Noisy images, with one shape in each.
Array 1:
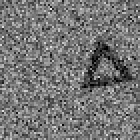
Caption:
dark triangle frame, middle right
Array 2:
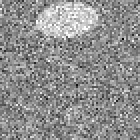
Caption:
light ellipse, top middle
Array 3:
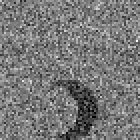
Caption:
dark crescent, bottom middle
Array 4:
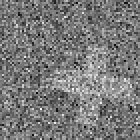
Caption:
light cross
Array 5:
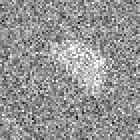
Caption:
light half disc, centre
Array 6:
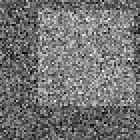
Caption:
light square
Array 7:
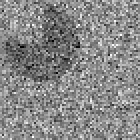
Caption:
dark disc with a wedge cut out
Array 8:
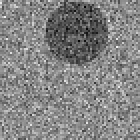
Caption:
dark disc, top middle
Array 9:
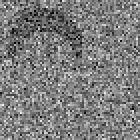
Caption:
dark crescent
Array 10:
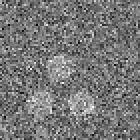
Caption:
light three dots
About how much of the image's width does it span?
half
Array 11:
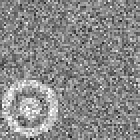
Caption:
light bullseye, bottom left
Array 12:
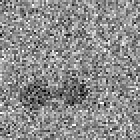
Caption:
dark dumbbell
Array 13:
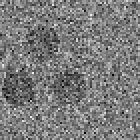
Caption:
dark three dots
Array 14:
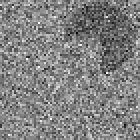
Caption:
dark disc with a wedge cut out
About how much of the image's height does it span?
half
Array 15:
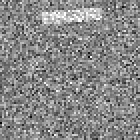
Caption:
light bar, top middle
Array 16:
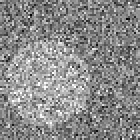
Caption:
light disc
